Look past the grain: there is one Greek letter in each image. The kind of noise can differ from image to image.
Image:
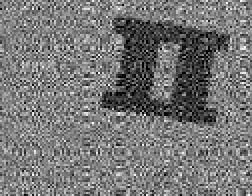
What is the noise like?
low rank plus noise
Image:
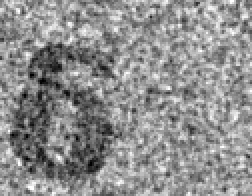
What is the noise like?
blotchy
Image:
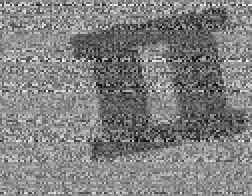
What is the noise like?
rows of uneven size
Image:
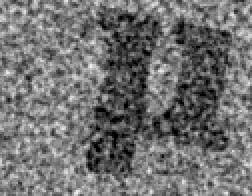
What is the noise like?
blotchy
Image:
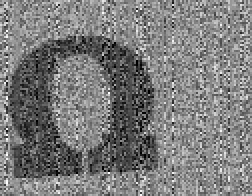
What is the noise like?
columns of uneven size
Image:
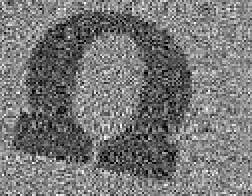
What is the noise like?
low rank plus noise
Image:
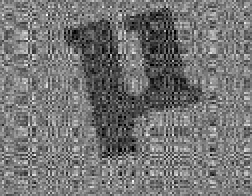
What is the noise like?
low rank plus noise
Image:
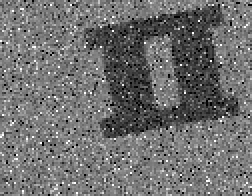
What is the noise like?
heavy tails
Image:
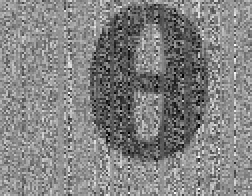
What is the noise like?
columns of uneven size
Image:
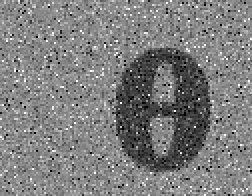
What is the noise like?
heavy tails
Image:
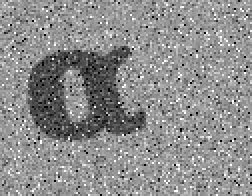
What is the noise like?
heavy tails
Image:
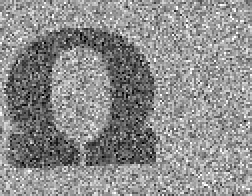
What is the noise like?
independent entries
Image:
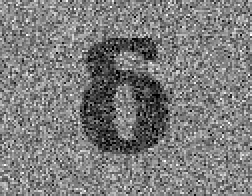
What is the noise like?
independent entries
